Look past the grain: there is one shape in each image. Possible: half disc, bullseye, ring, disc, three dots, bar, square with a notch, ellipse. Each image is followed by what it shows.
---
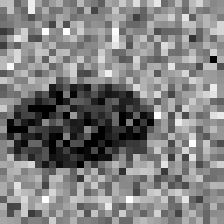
dark ellipse
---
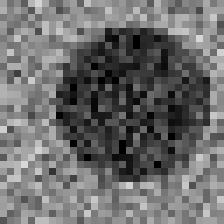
dark disc
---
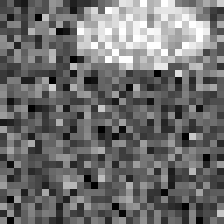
light ellipse
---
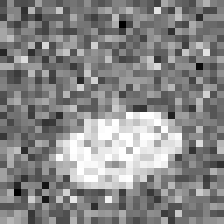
light ellipse
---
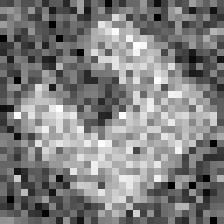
light square with a notch
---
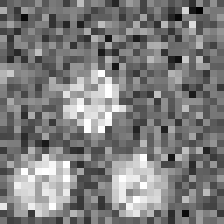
light three dots
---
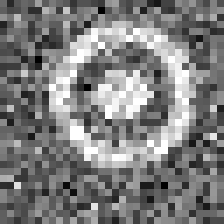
light bullseye
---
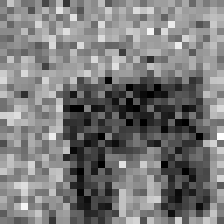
dark square with a notch
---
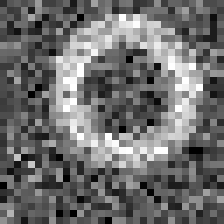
light ring
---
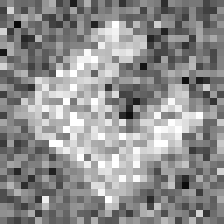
light square with a notch
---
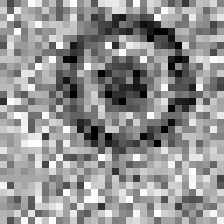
dark bullseye
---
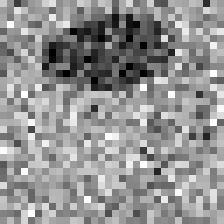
dark ellipse
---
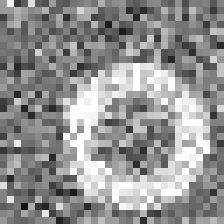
light ring
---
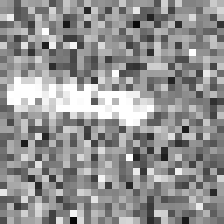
light bar
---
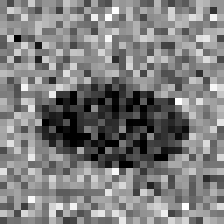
dark ellipse
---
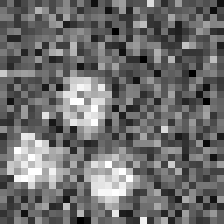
light three dots
